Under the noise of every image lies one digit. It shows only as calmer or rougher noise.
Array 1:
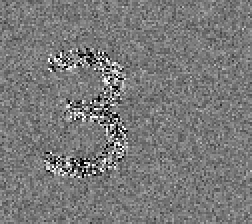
3
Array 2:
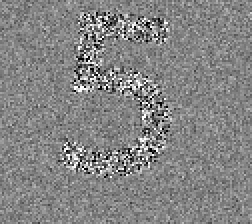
5
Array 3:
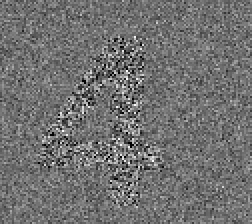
4
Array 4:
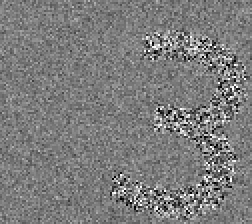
3
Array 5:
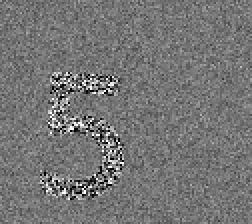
5
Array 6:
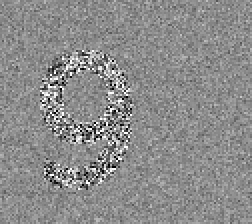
9
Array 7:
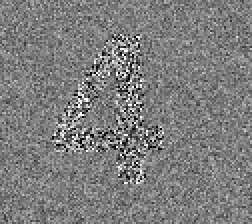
4
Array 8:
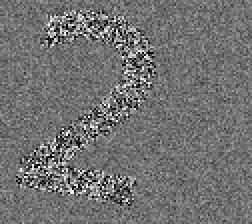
2
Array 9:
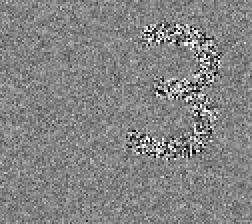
3
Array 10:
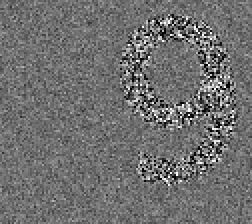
9
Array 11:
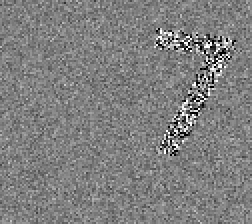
7
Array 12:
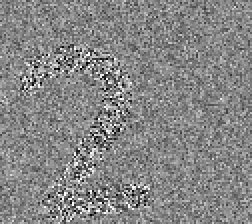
2
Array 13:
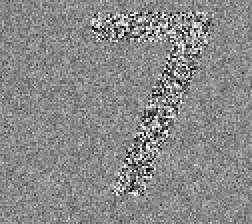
7
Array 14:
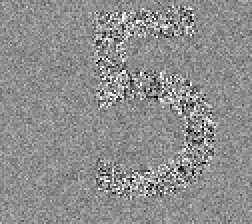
5
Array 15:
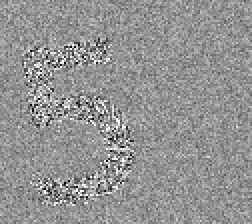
5
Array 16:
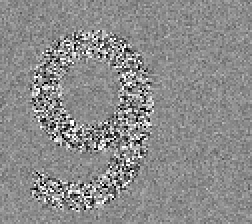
9
